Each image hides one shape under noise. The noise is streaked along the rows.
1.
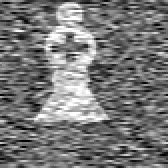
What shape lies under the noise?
chess bishop
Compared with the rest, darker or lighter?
lighter
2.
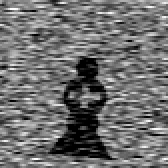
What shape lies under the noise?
chess bishop
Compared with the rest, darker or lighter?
darker
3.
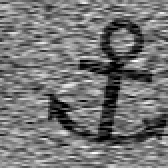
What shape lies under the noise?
anchor
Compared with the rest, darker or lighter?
darker
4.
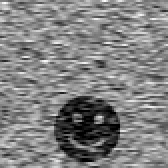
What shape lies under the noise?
smiling face
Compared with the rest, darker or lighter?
darker
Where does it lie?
bottom middle
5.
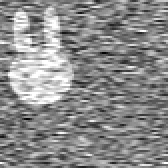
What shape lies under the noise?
rabbit's head
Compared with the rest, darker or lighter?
lighter
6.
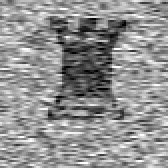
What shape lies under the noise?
chess rook
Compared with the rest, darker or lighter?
darker
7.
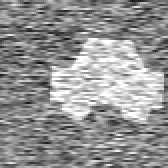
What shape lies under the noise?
car
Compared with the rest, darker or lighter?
lighter
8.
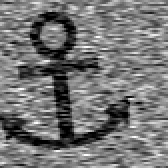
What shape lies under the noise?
anchor
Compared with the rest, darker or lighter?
darker
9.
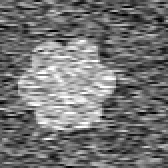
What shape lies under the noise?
flower
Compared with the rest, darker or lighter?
lighter
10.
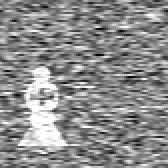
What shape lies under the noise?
chess bishop
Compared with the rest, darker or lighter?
lighter
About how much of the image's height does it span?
half
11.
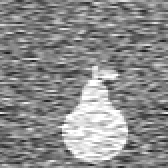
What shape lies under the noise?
pear
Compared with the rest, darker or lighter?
lighter
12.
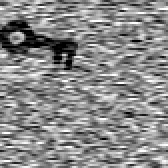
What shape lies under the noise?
key
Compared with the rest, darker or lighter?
darker
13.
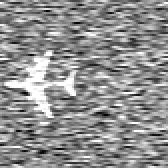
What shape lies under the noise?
airplane
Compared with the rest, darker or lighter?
lighter
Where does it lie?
middle left
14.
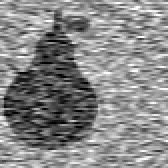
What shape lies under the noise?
pear
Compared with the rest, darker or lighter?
darker
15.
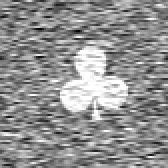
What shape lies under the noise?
club
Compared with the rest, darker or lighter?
lighter
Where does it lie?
centre
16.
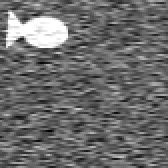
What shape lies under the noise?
fish
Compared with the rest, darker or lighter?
lighter
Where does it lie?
top left
